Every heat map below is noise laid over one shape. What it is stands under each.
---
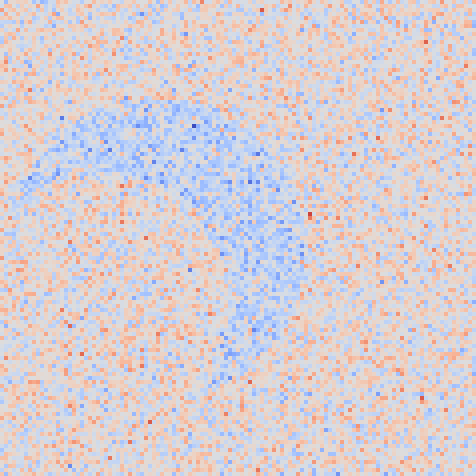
crescent
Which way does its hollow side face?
down and left
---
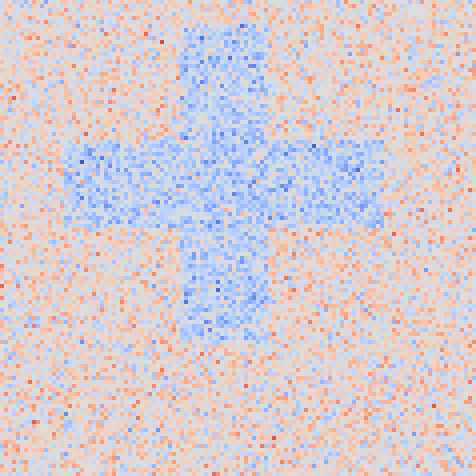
cross
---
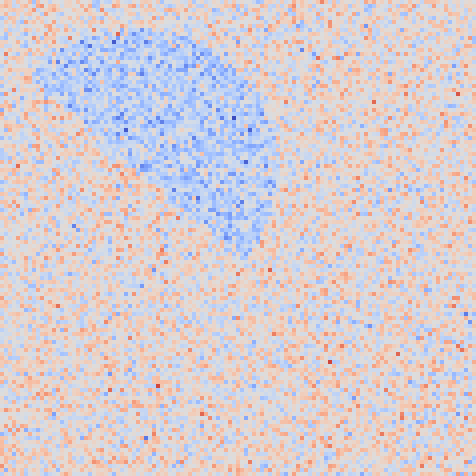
half disc
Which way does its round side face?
up and right
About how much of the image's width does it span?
half
